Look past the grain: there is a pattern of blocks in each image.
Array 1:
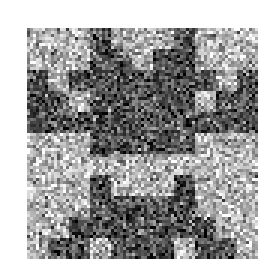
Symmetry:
left and right mirror each other
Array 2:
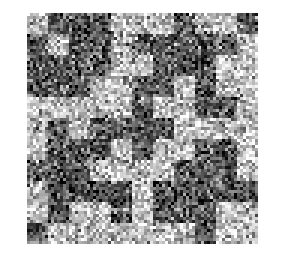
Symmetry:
mirrored about the diagonal from the top left
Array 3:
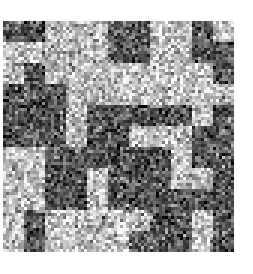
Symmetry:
no symmetry
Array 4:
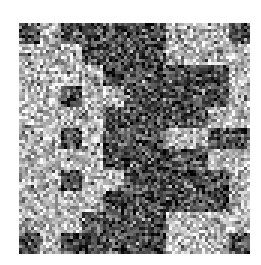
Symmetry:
top and bottom mirror each other
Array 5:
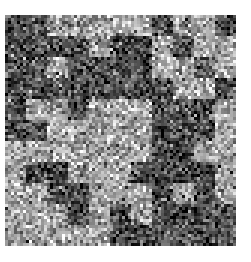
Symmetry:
mirrored about the diagonal from the bottom left
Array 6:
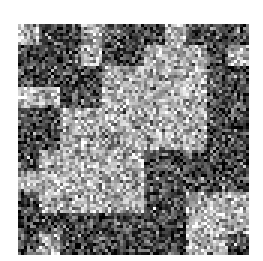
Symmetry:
mirrored about the diagonal from the top left
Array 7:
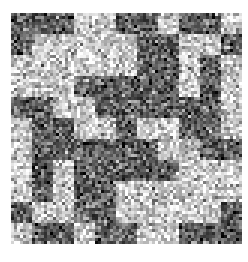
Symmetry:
the same after a half turn
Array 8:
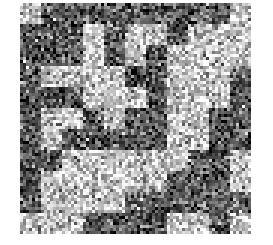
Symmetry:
mirrored about the diagonal from the top left
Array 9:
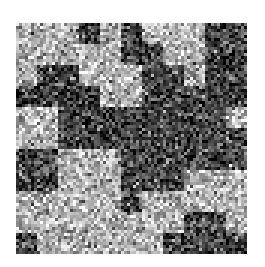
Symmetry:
no symmetry
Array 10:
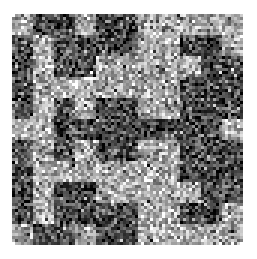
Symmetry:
top and bottom mirror each other
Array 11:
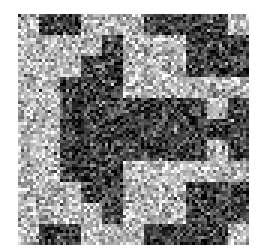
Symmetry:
top and bottom mirror each other
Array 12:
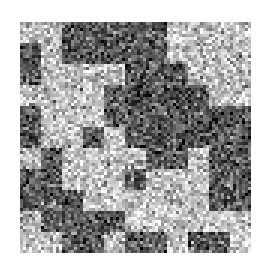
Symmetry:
mirrored about the diagonal from the bottom left
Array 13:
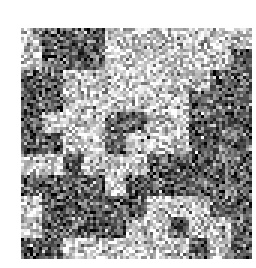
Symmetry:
no symmetry
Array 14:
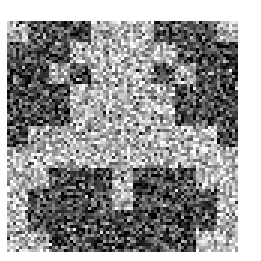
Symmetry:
left and right mirror each other
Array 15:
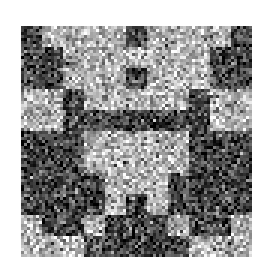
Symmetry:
left and right mirror each other
